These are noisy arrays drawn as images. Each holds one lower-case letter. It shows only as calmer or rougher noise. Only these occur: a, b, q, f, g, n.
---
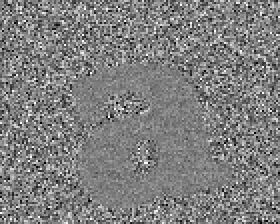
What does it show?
calm a
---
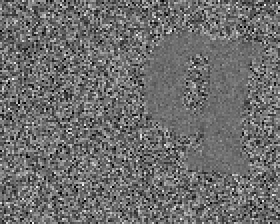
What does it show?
calm q
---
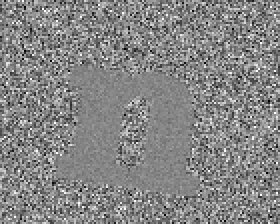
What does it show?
calm n
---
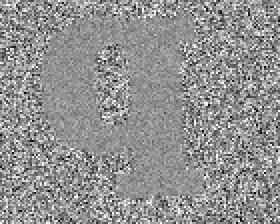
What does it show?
calm q
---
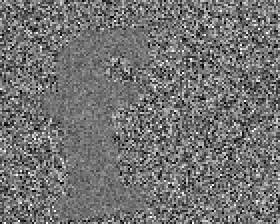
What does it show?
calm f
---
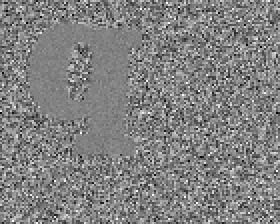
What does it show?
calm q
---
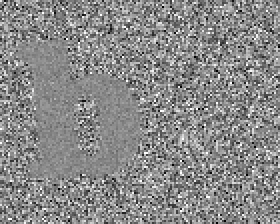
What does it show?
calm b
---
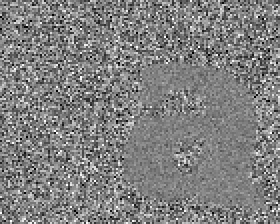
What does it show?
calm a
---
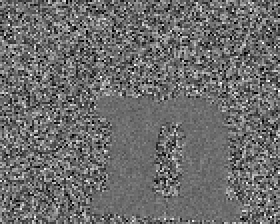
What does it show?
calm n
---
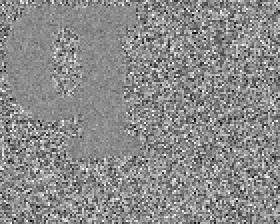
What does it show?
calm q
